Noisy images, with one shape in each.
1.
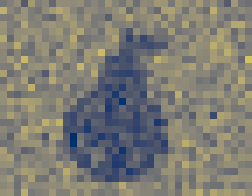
pear
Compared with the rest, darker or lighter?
darker
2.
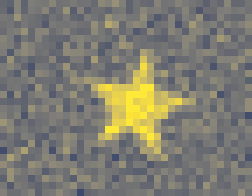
star
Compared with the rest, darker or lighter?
lighter
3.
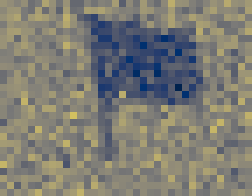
flag
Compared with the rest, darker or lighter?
darker
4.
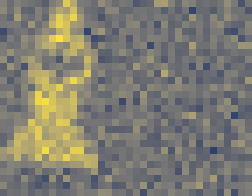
chess bishop
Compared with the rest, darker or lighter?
lighter
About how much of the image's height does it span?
nearly all
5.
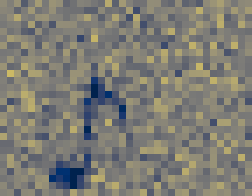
musical note
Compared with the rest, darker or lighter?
darker
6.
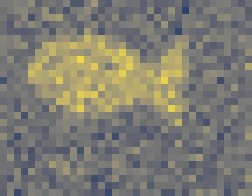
fish
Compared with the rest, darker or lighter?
lighter
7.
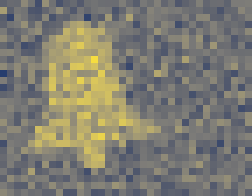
bell
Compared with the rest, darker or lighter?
lighter
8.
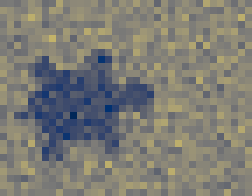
turtle
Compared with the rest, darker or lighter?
darker
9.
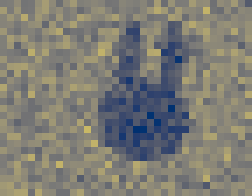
rabbit's head
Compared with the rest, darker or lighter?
darker
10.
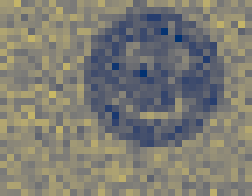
smiling face
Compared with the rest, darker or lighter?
darker
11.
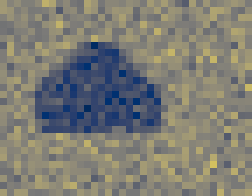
cloud
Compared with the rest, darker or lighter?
darker
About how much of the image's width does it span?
half
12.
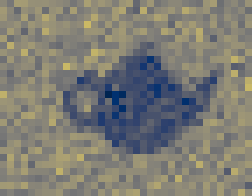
teapot
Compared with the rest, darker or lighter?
darker
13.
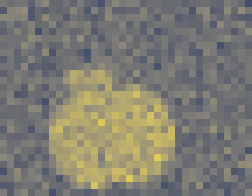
apple
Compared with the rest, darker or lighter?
lighter
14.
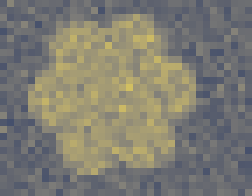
flower
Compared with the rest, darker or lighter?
lighter
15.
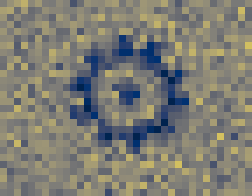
gear
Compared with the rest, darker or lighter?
darker
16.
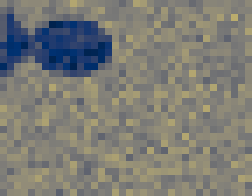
fish
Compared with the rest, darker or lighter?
darker
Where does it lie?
top left
